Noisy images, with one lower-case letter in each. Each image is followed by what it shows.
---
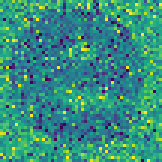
e
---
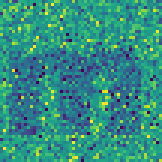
m
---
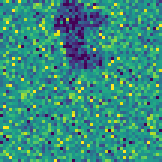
t
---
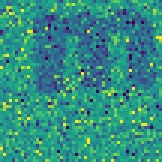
m
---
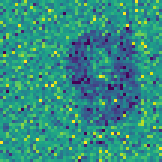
g
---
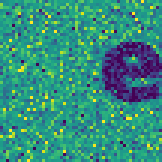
e
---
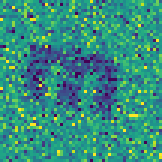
m
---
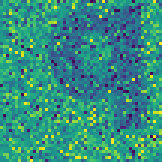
q
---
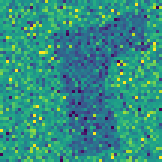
r
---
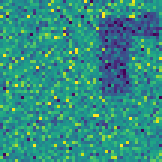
r
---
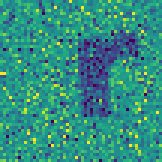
r
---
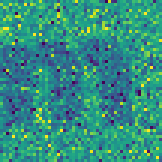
m
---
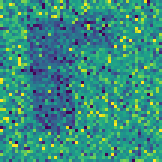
r
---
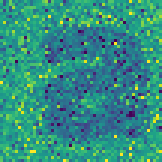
a
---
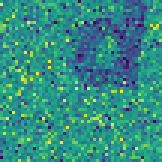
d
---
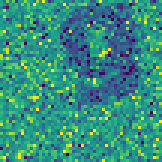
g
